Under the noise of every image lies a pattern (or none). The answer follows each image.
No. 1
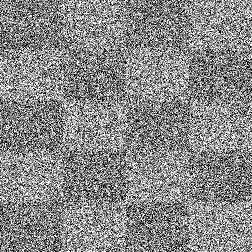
a checkerboard
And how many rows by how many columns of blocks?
5 by 4
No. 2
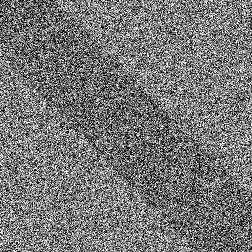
a diagonal band
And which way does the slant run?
top left to bottom right
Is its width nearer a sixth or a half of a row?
a half
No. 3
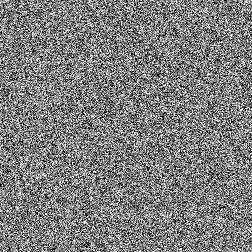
only noise
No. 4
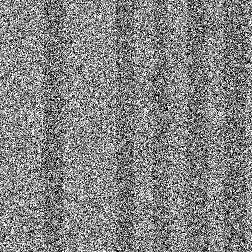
bands of columns
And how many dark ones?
5
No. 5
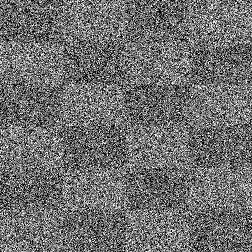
a checkerboard
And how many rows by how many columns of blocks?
6 by 4
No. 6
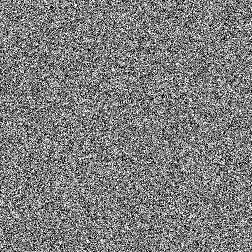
only noise
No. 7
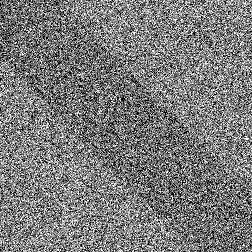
a diagonal band
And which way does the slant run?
top left to bottom right
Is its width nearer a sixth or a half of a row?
a half
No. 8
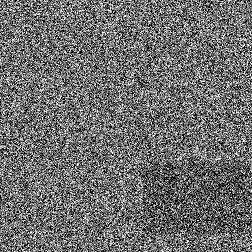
one block
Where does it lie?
bottom right
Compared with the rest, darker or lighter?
darker
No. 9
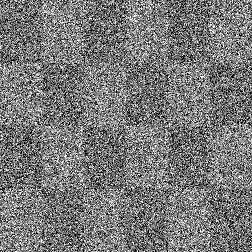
a checkerboard
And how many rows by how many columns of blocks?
4 by 6
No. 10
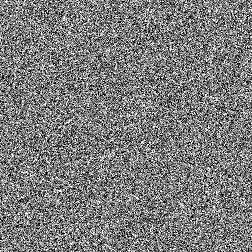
only noise
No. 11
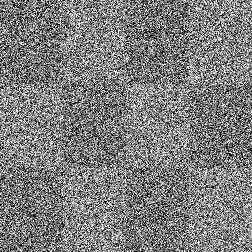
a checkerboard
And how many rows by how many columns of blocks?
3 by 4
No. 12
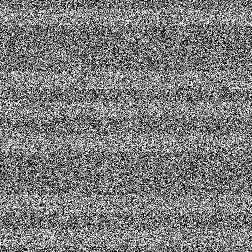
bands of rows
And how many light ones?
6
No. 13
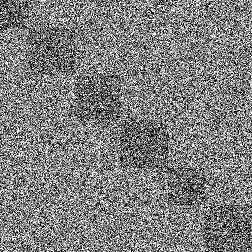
blocks along the diagonal
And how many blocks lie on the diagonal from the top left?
6
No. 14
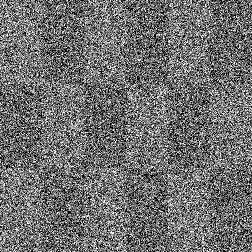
a checkerboard
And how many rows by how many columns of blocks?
3 by 6
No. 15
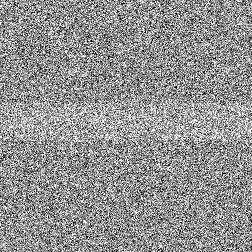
one band of rows
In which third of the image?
middle
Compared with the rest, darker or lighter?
lighter
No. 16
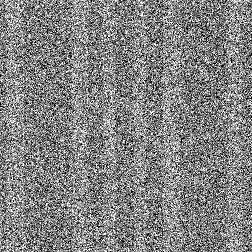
bands of columns
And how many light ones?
6
